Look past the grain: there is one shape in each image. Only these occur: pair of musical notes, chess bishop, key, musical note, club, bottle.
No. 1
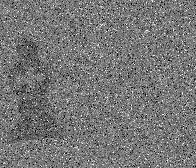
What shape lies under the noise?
chess bishop
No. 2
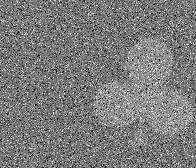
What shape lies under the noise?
club
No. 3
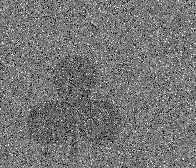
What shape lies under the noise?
club
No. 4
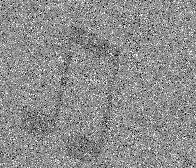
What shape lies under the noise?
pair of musical notes
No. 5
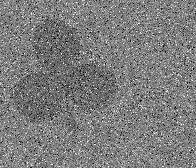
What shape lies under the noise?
club
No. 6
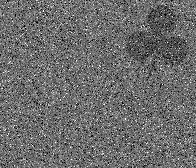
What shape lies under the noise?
club
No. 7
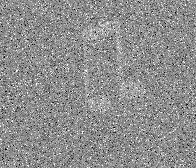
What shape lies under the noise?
pair of musical notes
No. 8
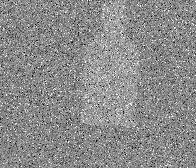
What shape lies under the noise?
bottle
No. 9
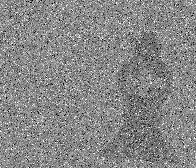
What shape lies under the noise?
chess bishop
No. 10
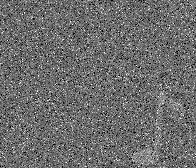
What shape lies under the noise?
musical note
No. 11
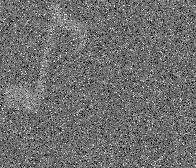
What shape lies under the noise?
musical note
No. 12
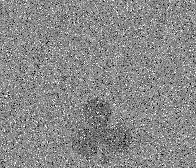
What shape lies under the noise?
club
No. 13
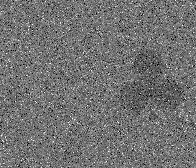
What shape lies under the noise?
club
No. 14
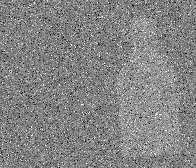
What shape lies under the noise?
bottle
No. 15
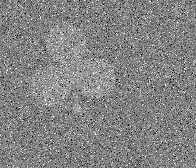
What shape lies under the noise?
club
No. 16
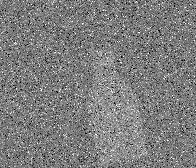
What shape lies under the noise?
bottle
